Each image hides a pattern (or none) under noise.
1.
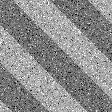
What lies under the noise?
diagonal stripes
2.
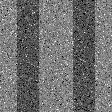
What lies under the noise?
vertical stripes
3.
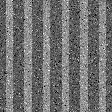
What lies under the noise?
vertical stripes
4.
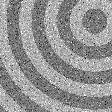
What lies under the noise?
rings round one point
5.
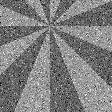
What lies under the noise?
spokes from one point
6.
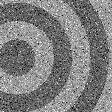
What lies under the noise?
rings round one point
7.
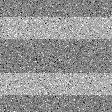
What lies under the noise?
horizontal stripes
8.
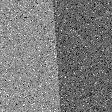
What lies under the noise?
a sharp edge
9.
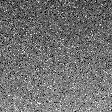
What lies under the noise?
a smooth slope
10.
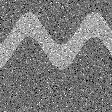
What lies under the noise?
a wavy band
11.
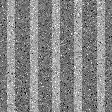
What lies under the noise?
vertical stripes
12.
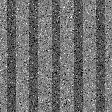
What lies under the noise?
vertical stripes
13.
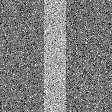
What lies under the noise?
one vertical stripe
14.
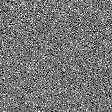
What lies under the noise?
only noise
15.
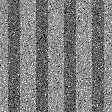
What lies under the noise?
vertical stripes
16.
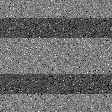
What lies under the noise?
horizontal stripes
